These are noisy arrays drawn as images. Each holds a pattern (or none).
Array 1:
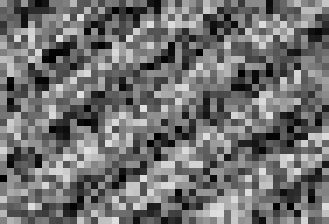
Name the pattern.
diagonal stripes
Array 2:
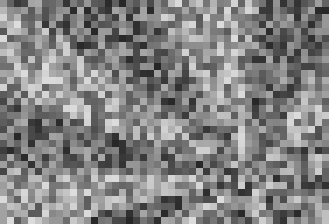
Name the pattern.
spokes from one point
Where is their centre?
bottom right
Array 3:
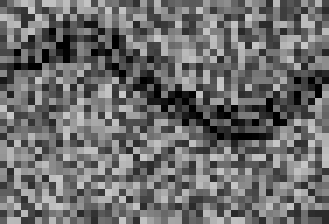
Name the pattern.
a wavy band
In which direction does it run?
left to right
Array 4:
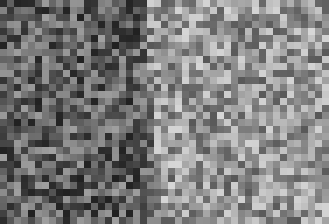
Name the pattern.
a sharp edge
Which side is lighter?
right
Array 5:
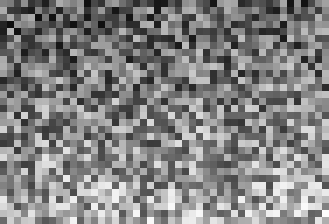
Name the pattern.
a smooth slope
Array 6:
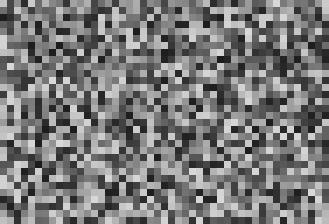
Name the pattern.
only noise
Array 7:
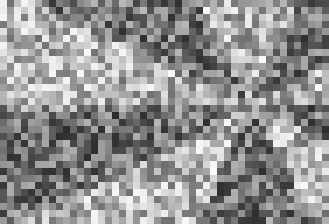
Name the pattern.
spokes from one point
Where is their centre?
middle right
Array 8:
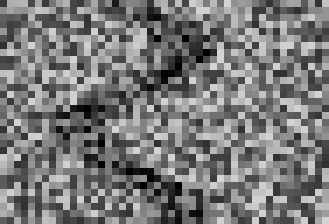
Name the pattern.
a wavy band
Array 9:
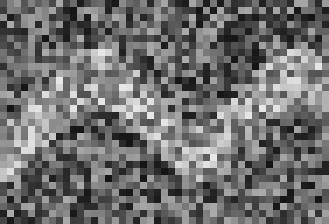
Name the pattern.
a wavy band
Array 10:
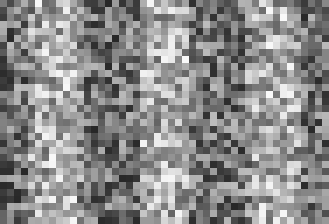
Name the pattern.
vertical stripes
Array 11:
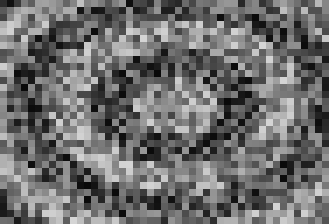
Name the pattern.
rings round one point
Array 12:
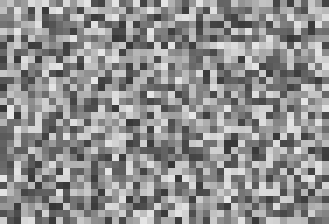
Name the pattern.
only noise
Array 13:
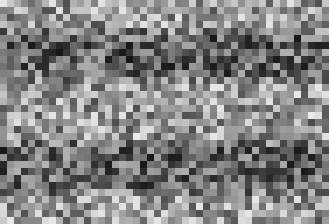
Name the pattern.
horizontal stripes
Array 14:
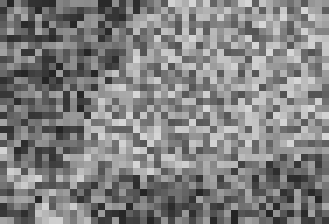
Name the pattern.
spokes from one point
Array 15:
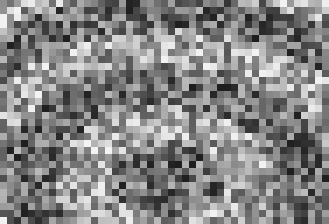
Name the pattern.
rings round one point
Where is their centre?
bottom middle
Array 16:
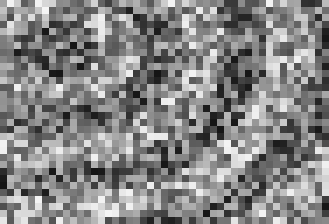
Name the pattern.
rings round one point
